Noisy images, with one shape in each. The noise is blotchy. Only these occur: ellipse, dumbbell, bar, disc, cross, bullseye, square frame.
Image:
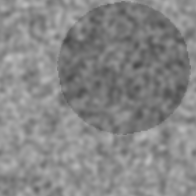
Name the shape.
disc
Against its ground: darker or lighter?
darker
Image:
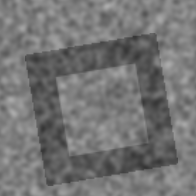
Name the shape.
square frame
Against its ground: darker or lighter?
darker
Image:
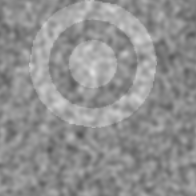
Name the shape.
bullseye
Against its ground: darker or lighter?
lighter
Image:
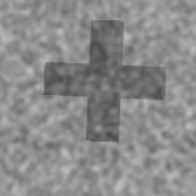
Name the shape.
cross
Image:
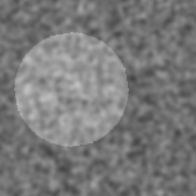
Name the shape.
disc
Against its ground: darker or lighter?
lighter
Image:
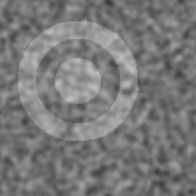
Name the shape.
bullseye
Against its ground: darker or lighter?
lighter
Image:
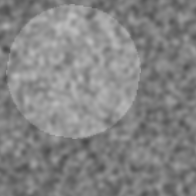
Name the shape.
disc
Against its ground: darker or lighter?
lighter
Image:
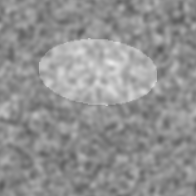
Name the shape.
ellipse
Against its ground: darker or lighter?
lighter
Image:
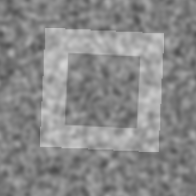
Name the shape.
square frame
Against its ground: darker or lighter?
lighter
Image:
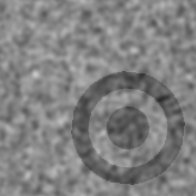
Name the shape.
bullseye
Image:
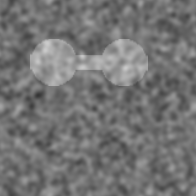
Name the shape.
dumbbell
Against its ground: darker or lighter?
lighter
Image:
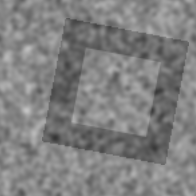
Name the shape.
square frame
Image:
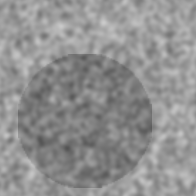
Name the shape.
disc
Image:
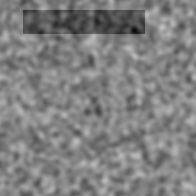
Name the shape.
bar
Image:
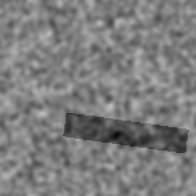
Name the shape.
bar
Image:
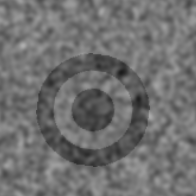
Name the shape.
bullseye
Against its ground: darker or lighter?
darker
